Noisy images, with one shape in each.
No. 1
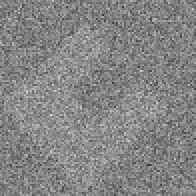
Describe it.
light square with a notch
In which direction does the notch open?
up and right
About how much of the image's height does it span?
nearly all
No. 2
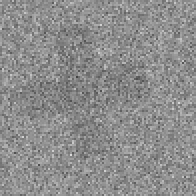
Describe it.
dark cross
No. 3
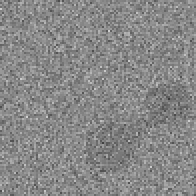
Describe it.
dark dumbbell
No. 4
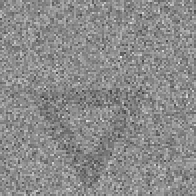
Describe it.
dark triangle frame
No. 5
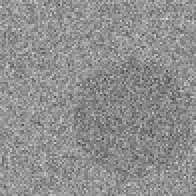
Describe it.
dark disc
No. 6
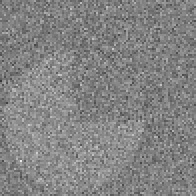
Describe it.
light disc with a wedge cut out
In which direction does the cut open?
up and right
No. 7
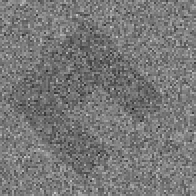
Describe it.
dark square with a notch
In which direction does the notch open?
down and right
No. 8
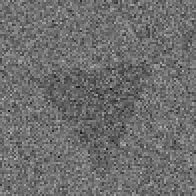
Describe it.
dark triangle
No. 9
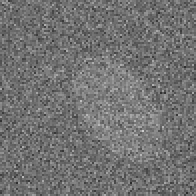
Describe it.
light ellipse
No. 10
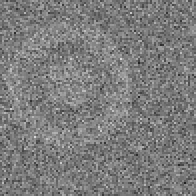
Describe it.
light bullseye
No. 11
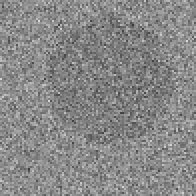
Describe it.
dark disc
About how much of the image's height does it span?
two thirds
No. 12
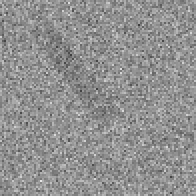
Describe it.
dark bar
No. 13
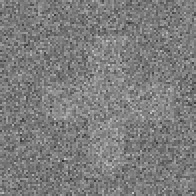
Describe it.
light cross
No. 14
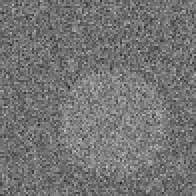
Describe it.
light disc
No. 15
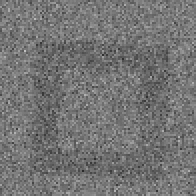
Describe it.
dark square frame
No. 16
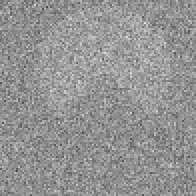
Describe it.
light disc with a wedge cut out
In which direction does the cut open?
down
